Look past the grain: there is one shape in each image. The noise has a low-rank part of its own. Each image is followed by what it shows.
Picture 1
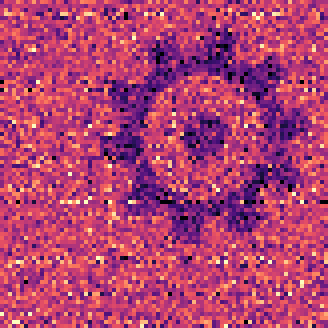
gear
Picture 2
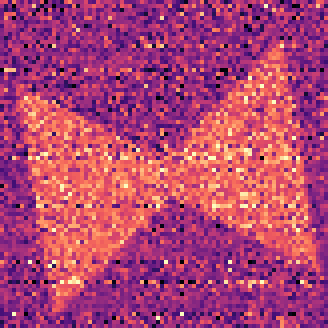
bow tie
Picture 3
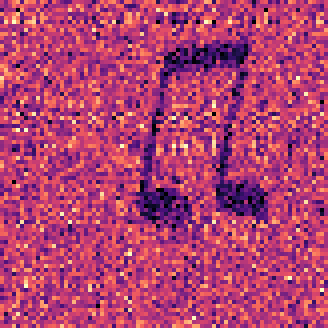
pair of musical notes
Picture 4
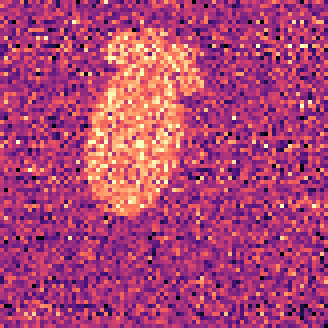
footprint
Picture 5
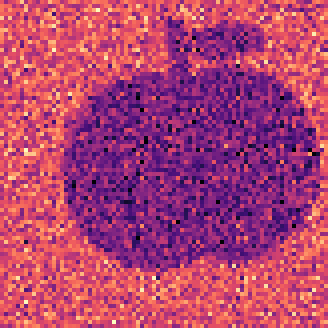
apple
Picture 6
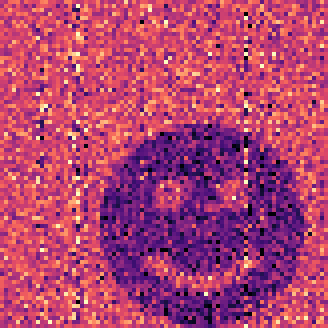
smiling face
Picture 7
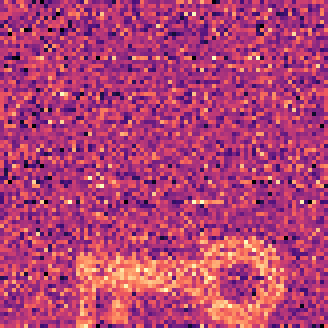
key
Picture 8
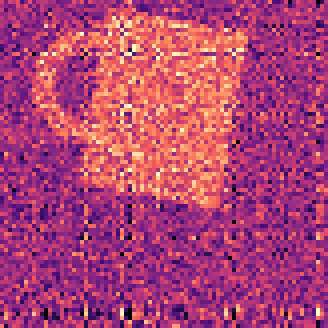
cup
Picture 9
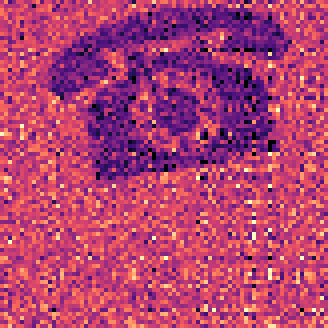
telephone
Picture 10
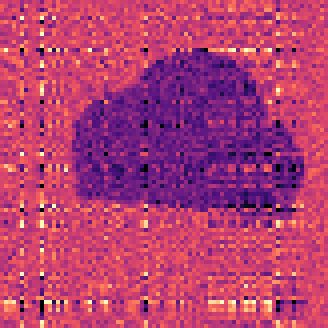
cloud
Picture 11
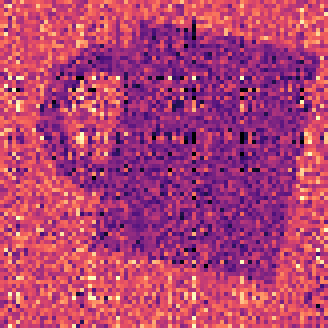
cup
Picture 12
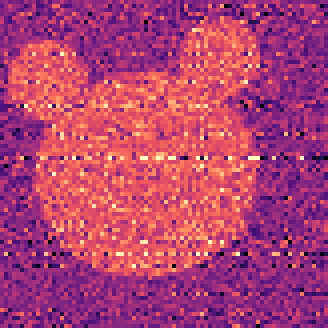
bear's head
